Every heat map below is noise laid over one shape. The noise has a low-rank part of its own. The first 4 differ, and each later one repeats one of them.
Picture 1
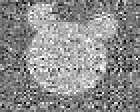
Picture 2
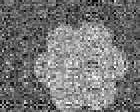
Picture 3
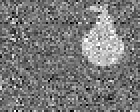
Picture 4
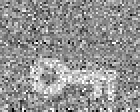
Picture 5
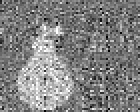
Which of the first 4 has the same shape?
3
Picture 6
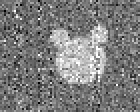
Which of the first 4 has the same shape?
1
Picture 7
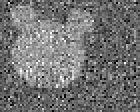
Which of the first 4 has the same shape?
1
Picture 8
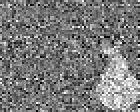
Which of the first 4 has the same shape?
3
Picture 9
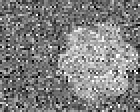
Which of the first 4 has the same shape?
2
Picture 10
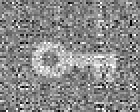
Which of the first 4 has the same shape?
4
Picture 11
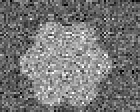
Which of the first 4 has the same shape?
2
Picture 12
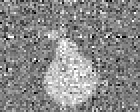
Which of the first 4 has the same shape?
3
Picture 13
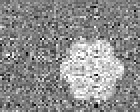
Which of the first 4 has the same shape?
2
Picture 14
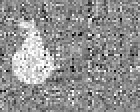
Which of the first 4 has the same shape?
3
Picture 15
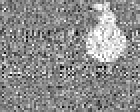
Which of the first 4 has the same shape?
3
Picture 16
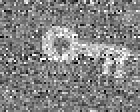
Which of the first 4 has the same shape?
4
